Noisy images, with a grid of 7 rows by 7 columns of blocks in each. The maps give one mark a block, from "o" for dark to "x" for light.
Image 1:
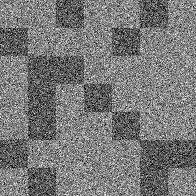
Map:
xxoxxox
oxxxoxx
xooxxxx
xoxoxxx
xoxxoxx
oxxxxoo
xoxxxox
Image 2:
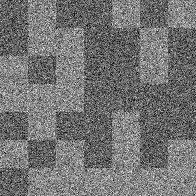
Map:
oxooxox
oxxooxo
xoxooxo
xxxoooo
oxooxoo
xoxoxox
oxxxxxx
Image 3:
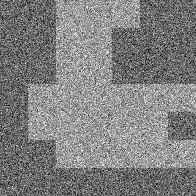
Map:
ooxxxoo
ooxxooo
ooxxooo
oxxxxxx
oxxxxxo
ooxxxxx
ooooooo
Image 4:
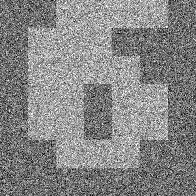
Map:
ooxxxxo
oxxxooo
oxxxxoo
oxxoxxo
oxxoxxo
ooxxxoo
ooooooo
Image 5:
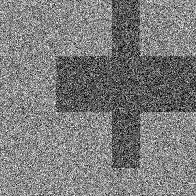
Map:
xxxxoxx
xxxxoxx
xxooooo
xxooooo
xxxxoxx
xxxxoxx
xxxxxxx
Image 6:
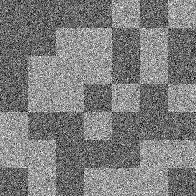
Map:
ooooxox
ooxxoxo
oxxxoxo
oxxoxox
xooxooo
xxoooxx
oxoxxxo
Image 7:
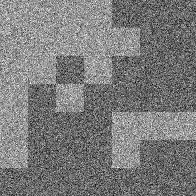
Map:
xxxxooo
xxxxxoo
xxoxooo
xoxoooo
xoooxxx
xoooxoo
ooooooo
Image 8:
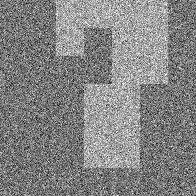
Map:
ooxxxxo
ooxoxxo
ooooxxo
oooxxoo
oooxxoo
oooxxoo
ooooooo
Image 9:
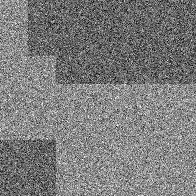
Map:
xoooooo
xoooooo
xxooooo
xxxxxxx
xxxxxxx
ooxxxxx
ooxxxxx
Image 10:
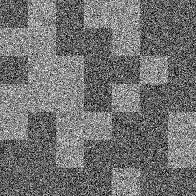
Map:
oxoxxoo
xxooxoo
oxxooxo
xxxoxoo
xoxxoox
ooxooox
ooooxoo
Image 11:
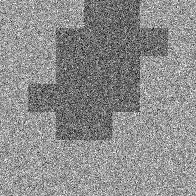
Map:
xxxooxx
xxoooox
xxoooxx
xooooxx
xxooxxx
xxxxxxx
xxxxxxx
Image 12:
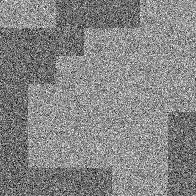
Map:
xxoooxx
oooxxxx
ooxxxxx
oxxxxxx
oxxxxxo
oxxxxxo
ooooxxo
